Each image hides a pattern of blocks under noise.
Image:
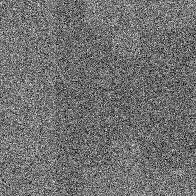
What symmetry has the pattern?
top and bottom mirror each other
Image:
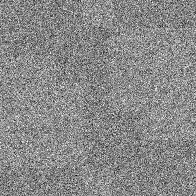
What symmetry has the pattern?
the same after a half turn
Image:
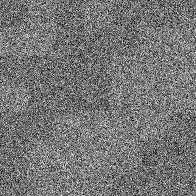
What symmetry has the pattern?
mirrored about the diagonal from the top left
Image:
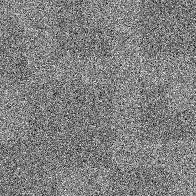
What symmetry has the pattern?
mirrored about the diagonal from the bottom left
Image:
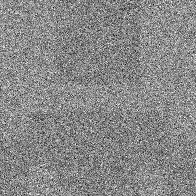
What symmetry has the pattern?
left and right mirror each other
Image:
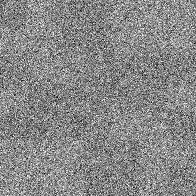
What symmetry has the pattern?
the same after a half turn
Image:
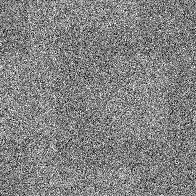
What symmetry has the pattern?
top and bottom mirror each other
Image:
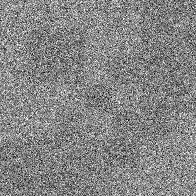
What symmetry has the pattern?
mirrored about the diagonal from the top left
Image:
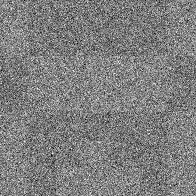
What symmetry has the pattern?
left and right mirror each other
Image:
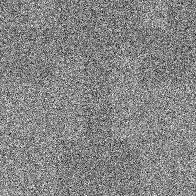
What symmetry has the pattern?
left and right mirror each other
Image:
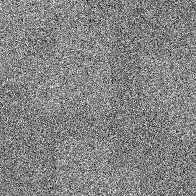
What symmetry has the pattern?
mirrored about the diagonal from the top left
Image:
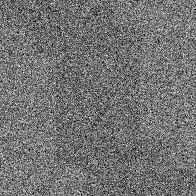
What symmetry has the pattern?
the same after a half turn
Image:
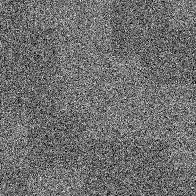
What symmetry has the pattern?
mirrored about the diagonal from the bottom left
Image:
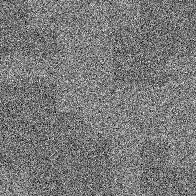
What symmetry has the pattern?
mirrored about the diagonal from the bottom left
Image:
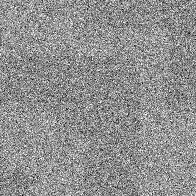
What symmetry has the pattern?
mirrored about the diagonal from the bottom left
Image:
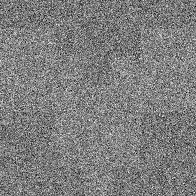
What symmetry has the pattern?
left and right mirror each other
